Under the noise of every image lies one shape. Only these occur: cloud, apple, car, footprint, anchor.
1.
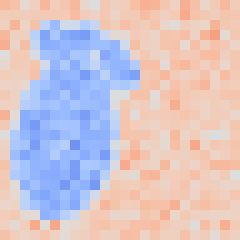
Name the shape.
footprint
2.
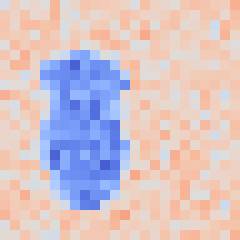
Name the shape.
footprint
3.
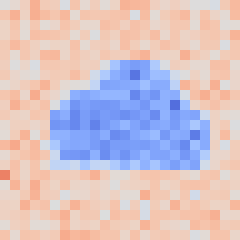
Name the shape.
cloud
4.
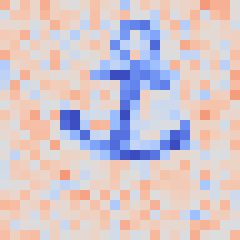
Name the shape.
anchor
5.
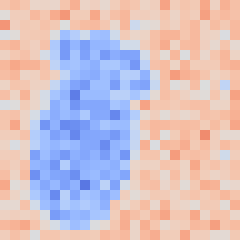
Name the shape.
footprint
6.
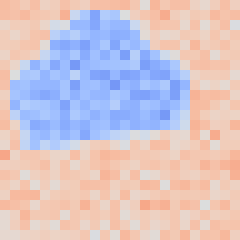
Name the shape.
cloud
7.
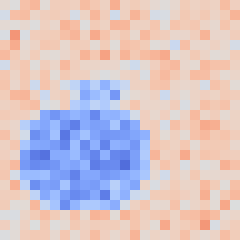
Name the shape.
apple
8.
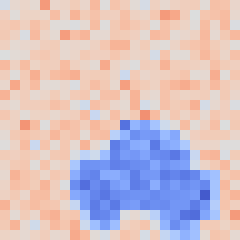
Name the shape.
car
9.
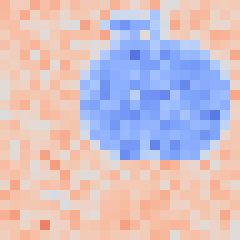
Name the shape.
apple
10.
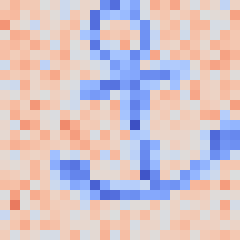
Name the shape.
anchor
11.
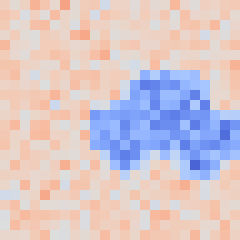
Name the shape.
car
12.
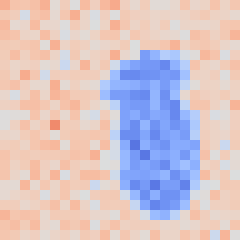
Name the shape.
footprint
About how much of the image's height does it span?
two thirds
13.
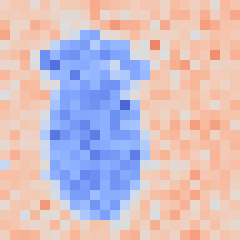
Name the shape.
footprint
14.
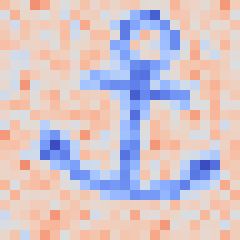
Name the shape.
anchor
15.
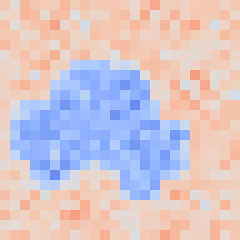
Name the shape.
car
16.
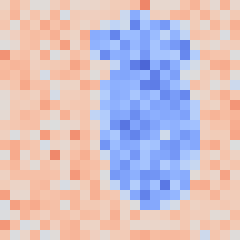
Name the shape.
footprint
